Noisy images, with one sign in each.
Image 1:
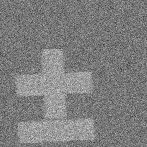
plus-minus sign
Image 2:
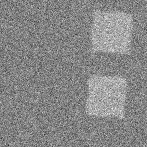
colon
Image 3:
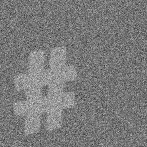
hash sign
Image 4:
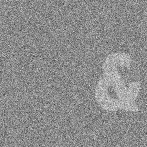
ampersand
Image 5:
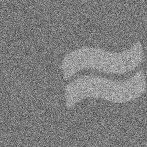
approximately sign
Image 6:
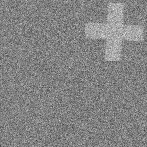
plus sign
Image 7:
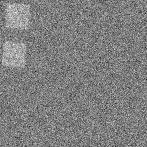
colon
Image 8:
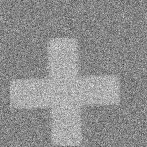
plus sign
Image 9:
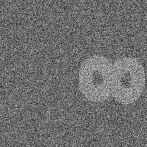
infinity sign
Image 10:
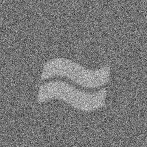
approximately sign
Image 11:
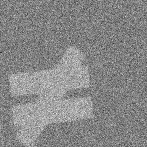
not-equal sign
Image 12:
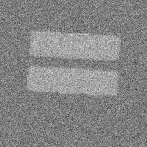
equals sign
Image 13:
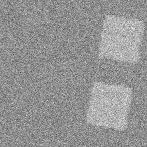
colon
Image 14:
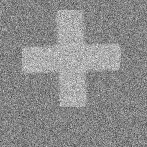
plus sign
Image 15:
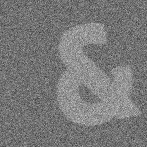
ampersand
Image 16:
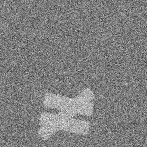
not-equal sign
